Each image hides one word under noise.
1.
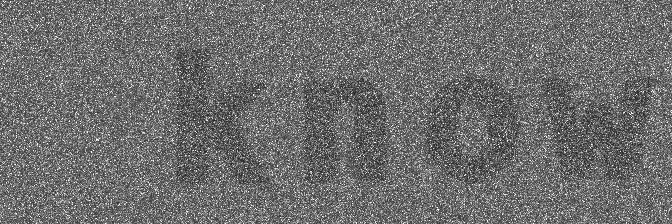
know
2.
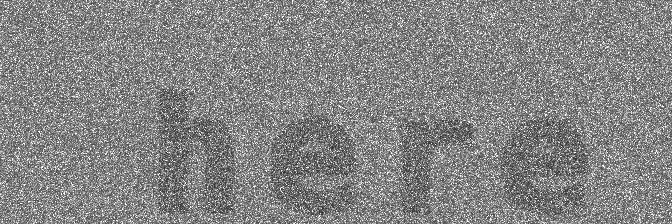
here
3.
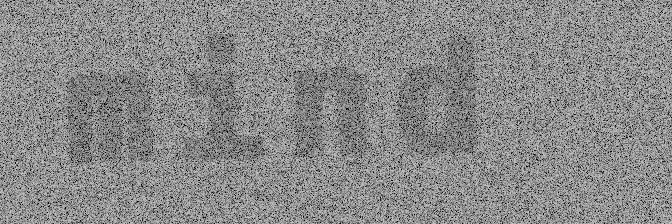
mind
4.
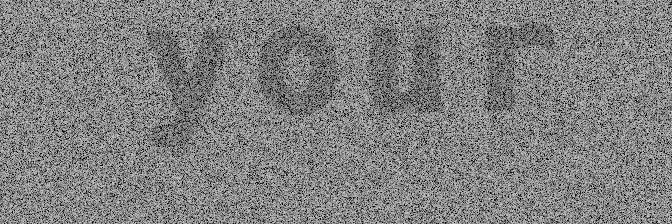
your
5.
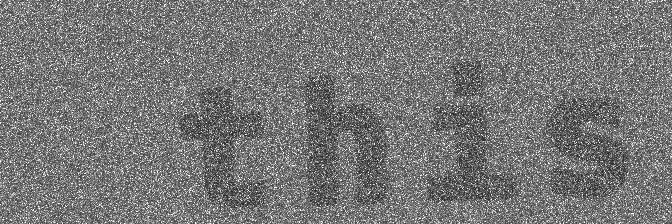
this
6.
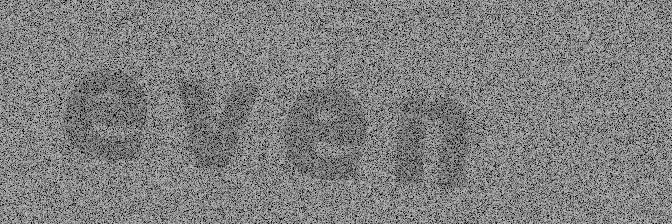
even
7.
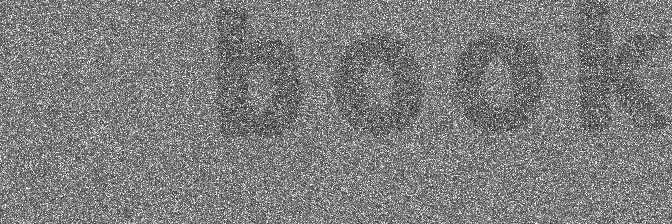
book
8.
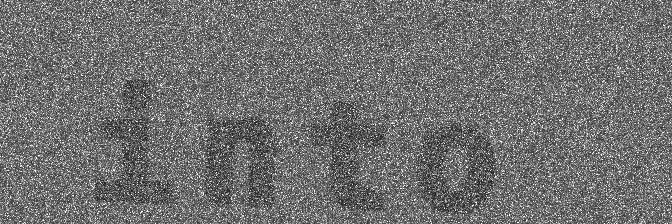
into
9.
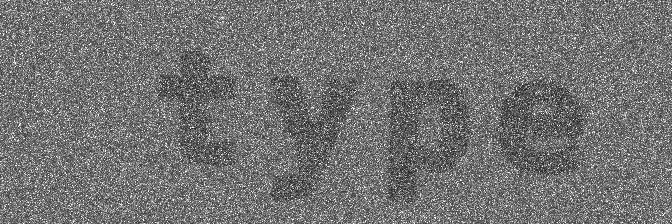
type
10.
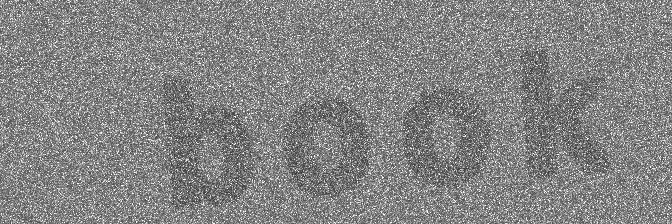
book
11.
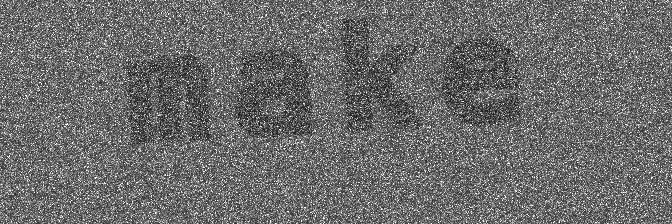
make
